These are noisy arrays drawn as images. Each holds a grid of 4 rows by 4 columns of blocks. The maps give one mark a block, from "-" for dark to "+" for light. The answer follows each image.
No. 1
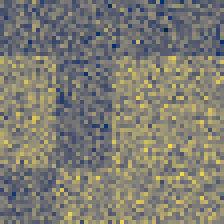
- - - -
+ - + +
+ - + +
- + + +
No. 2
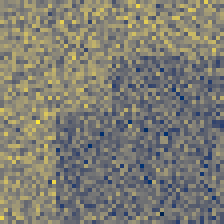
+ + + +
+ + - -
+ - - -
+ - - -
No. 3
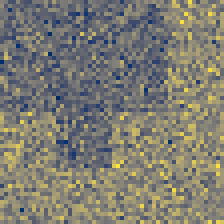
- - - +
- - - +
+ - + +
+ + + +
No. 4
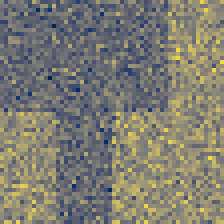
- - - +
- - - +
+ - + +
+ - + +
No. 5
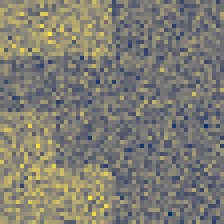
+ + - -
- - - -
+ - - -
+ + - -
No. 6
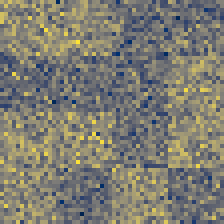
+ + - -
- - - +
+ + - +
+ - + -
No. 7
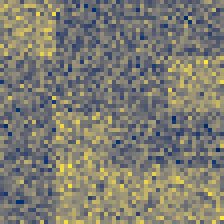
+ - - -
- - - +
- + - -
- + + +
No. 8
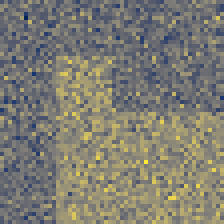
- - - -
- + - -
- + + +
- + + +
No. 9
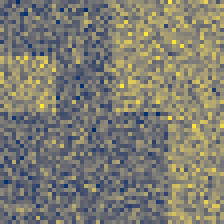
- - + +
+ - + +
- - - +
- - - +
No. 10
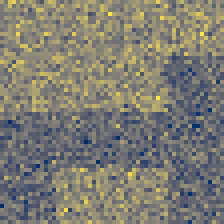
+ + + +
+ + + -
- - - -
- + + -
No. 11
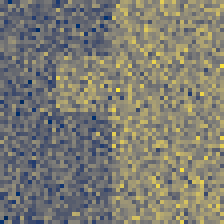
- - + +
- + + +
- - + +
- - + +
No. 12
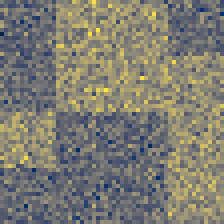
- + + -
- + + +
+ - - +
- - - +
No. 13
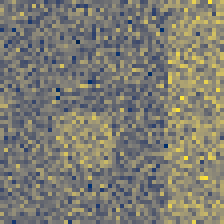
- - - +
- - - +
- + - +
- - - +
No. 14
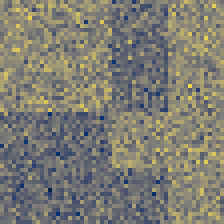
+ + - +
+ + - +
- - + +
- - - +
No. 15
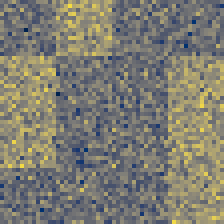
- + - -
+ - - +
+ - - +
- - - +
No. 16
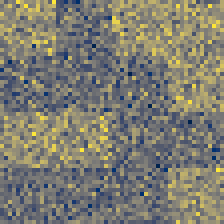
+ - + +
- - - +
+ + - -
- - - +
